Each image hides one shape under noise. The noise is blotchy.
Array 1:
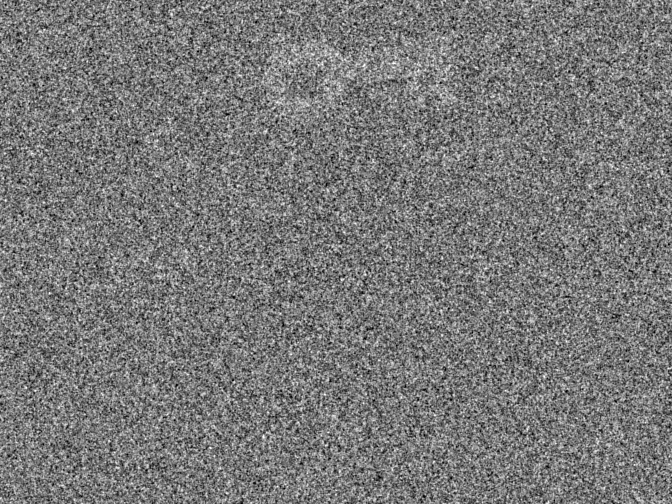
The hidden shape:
key
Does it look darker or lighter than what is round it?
lighter
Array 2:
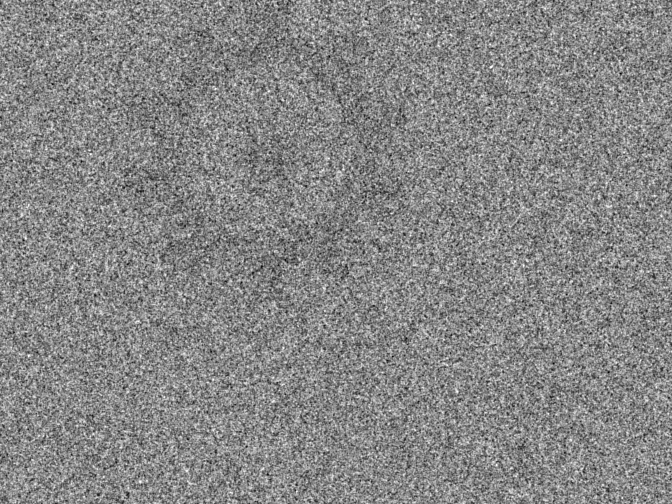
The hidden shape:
gear
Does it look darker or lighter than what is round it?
darker
